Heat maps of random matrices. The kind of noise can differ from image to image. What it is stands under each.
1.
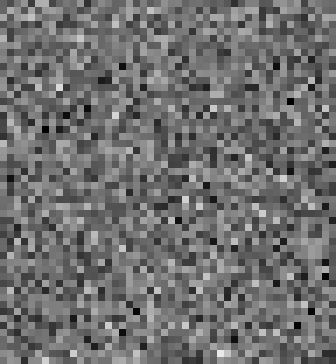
independent entries
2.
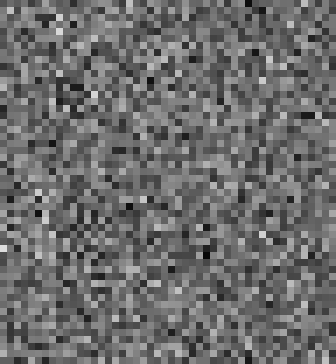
independent entries
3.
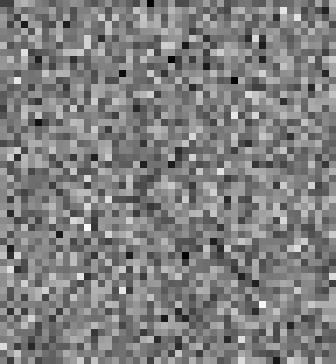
independent entries
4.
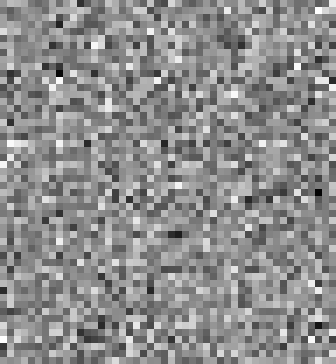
low rank plus noise
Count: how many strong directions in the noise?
five to eight
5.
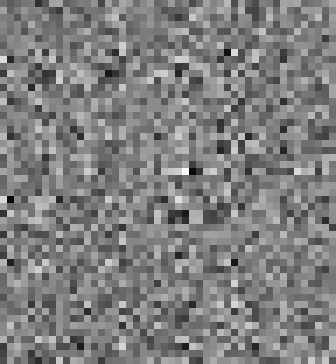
low rank plus noise
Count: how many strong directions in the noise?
three or four
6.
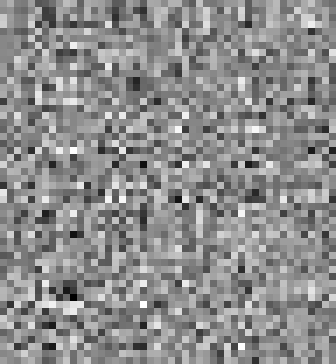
low rank plus noise
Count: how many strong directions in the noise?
three or four
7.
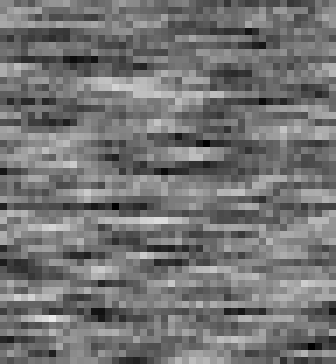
streaked along the rows
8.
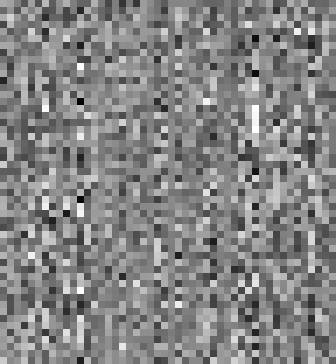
columns of uneven size
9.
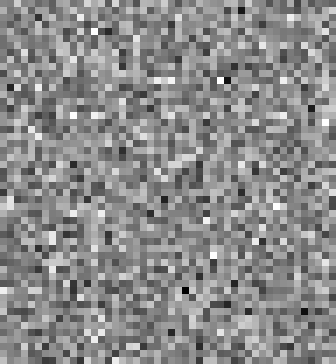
independent entries
